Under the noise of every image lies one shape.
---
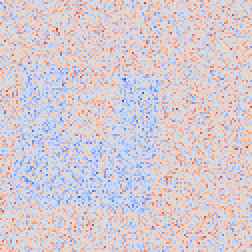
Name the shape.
square with a notch
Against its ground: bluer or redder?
bluer
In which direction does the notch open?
up
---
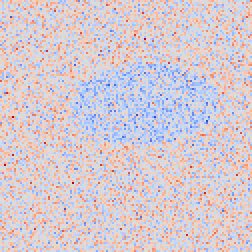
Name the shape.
ellipse
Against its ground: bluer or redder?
bluer
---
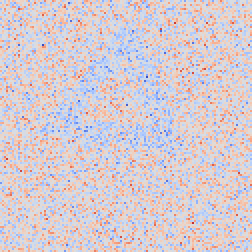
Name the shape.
triangle frame
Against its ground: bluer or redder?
bluer
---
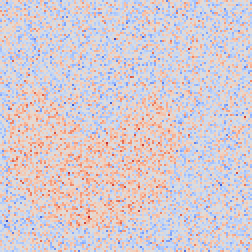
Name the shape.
disc with a wedge cut out
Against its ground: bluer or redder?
redder
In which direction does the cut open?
up
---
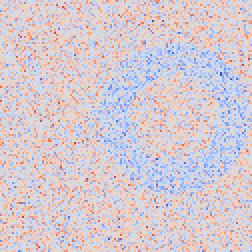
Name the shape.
ring
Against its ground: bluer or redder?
bluer
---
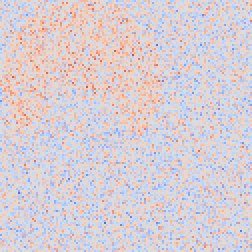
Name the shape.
disc with a wedge cut out
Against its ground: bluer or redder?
redder
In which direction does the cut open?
down
